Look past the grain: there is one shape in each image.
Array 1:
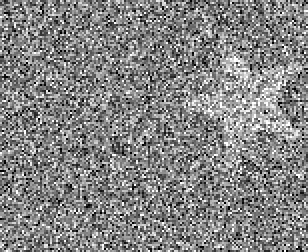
star
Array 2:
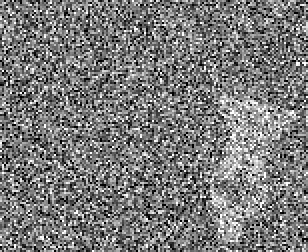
chess bishop
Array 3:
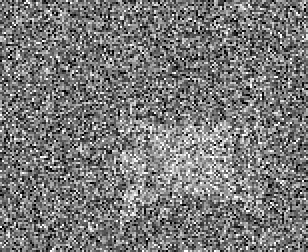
chess rook
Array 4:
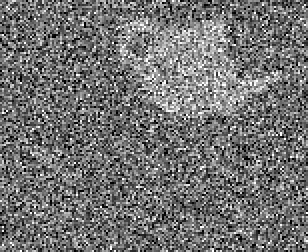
teapot
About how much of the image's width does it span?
half
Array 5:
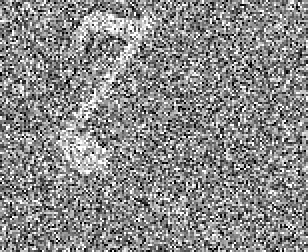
musical note
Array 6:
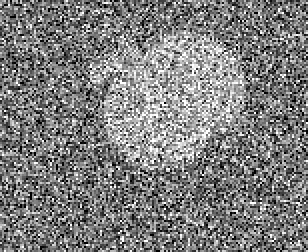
apple
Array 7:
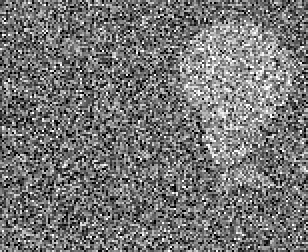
pear
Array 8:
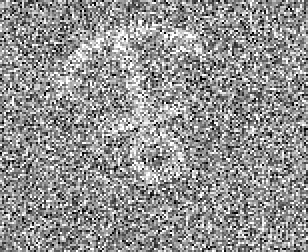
anchor
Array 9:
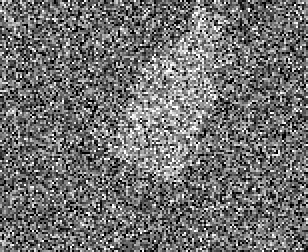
bottle
